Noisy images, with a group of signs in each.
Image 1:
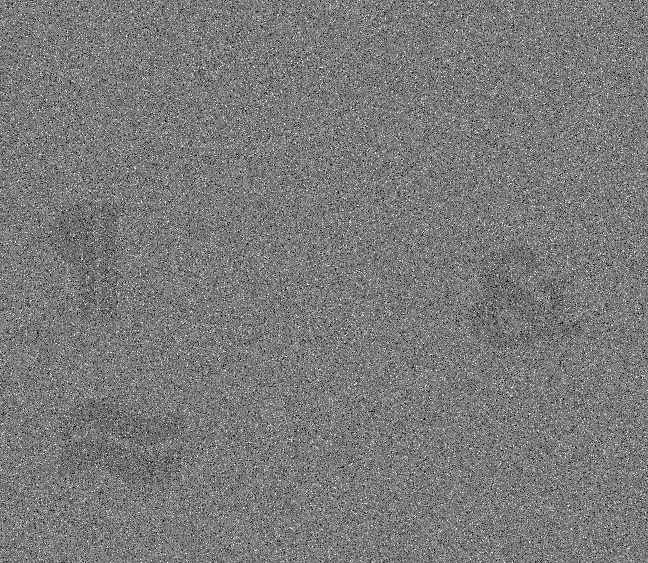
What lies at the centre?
nothing
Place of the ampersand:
middle right
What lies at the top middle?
nothing
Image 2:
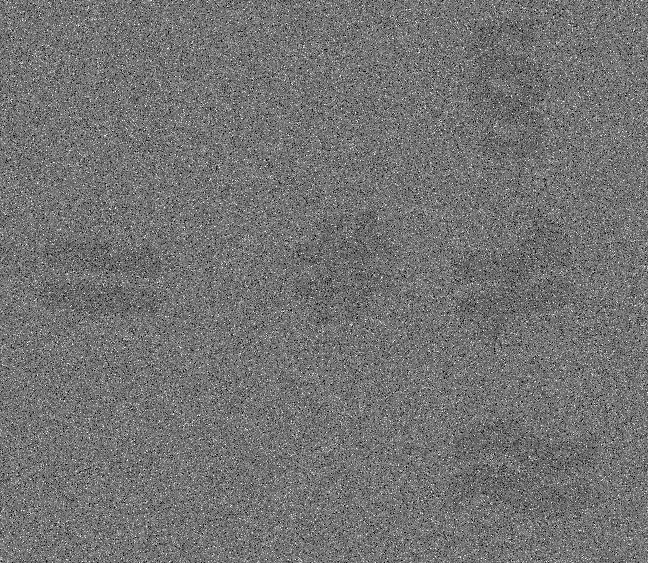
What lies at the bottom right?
approximately sign
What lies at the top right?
section sign
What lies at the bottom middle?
nothing
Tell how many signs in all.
5
